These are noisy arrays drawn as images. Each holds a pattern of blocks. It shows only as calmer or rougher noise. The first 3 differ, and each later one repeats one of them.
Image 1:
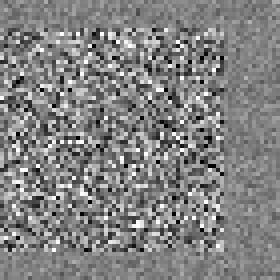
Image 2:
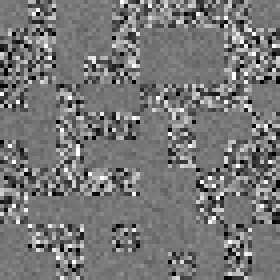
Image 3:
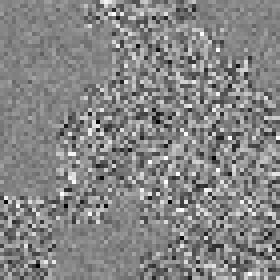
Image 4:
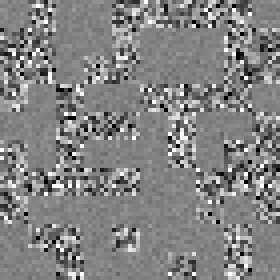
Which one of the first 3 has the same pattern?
2
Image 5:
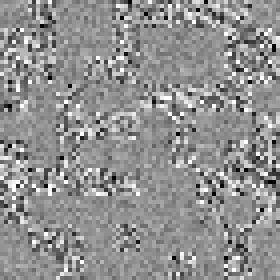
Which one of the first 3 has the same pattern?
2
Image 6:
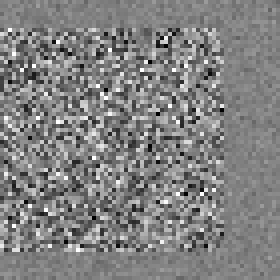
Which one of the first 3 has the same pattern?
1
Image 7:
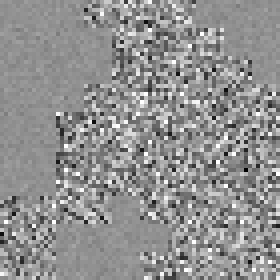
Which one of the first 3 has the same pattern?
3
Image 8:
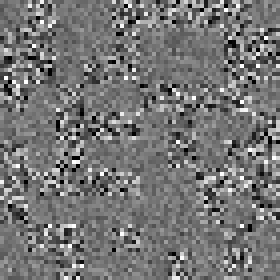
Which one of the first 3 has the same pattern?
2
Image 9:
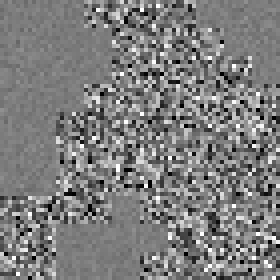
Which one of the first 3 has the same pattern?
3
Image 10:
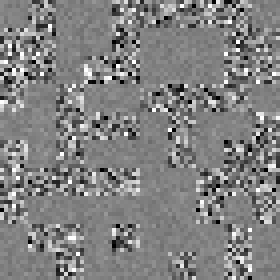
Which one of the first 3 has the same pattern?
2
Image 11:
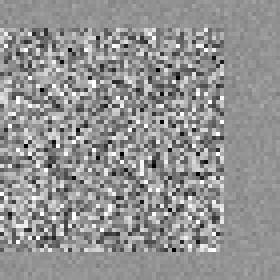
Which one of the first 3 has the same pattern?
1
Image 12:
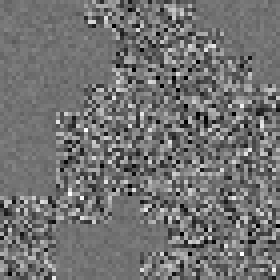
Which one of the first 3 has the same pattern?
3
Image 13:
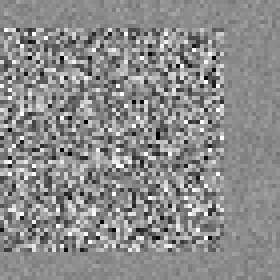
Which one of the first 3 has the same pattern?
1
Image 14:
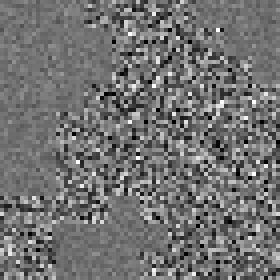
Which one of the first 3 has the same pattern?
3
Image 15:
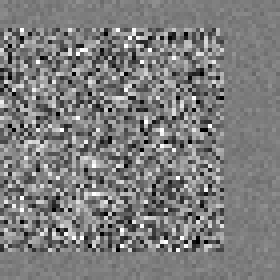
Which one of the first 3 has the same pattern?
1
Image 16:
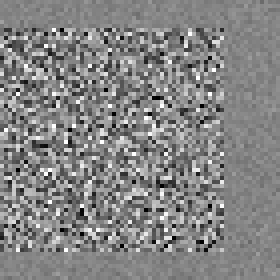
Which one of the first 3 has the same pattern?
1
